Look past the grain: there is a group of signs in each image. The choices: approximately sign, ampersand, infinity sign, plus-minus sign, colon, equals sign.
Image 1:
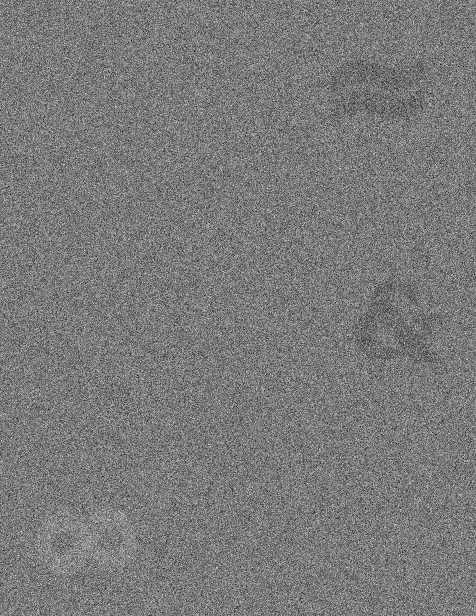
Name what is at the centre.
nothing
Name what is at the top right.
approximately sign
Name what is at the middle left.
nothing
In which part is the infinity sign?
bottom left
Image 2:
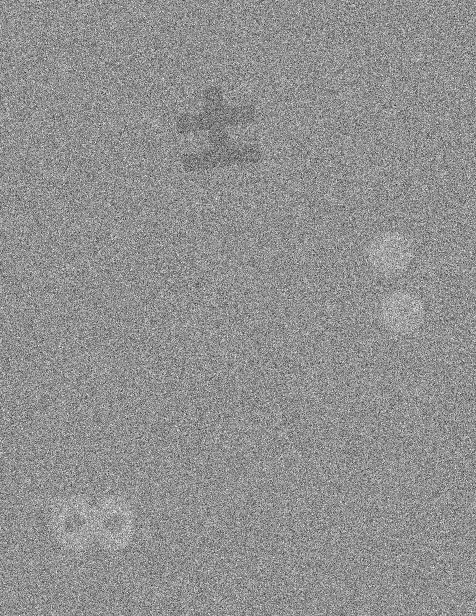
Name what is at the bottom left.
infinity sign
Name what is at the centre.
nothing
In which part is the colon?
middle right
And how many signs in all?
3
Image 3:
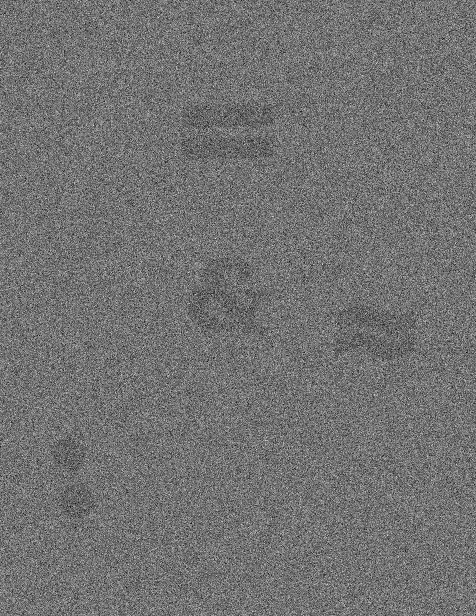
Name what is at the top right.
nothing
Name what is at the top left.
nothing
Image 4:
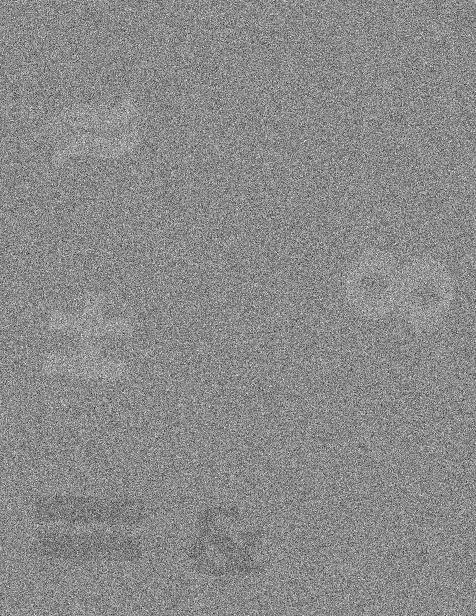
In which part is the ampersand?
bottom middle
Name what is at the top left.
approximately sign
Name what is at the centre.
nothing
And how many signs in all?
5
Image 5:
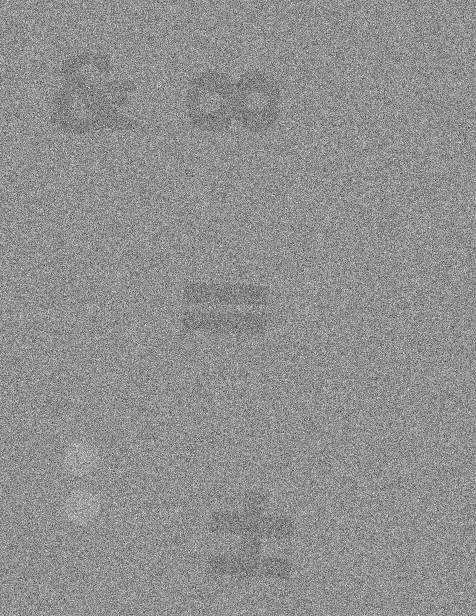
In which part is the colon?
bottom left
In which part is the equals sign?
centre
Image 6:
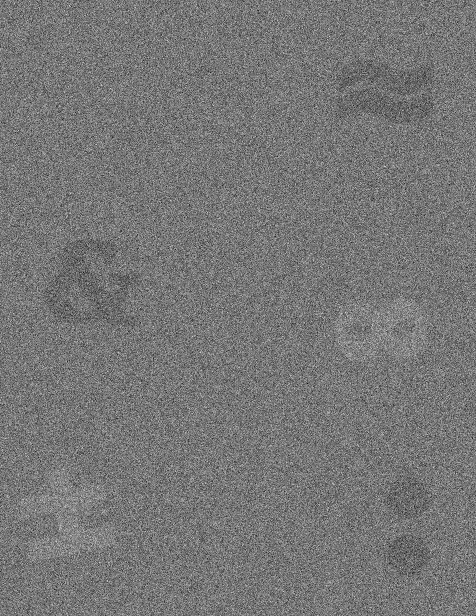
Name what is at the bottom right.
colon
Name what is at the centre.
nothing
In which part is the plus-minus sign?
bottom left
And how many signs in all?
5
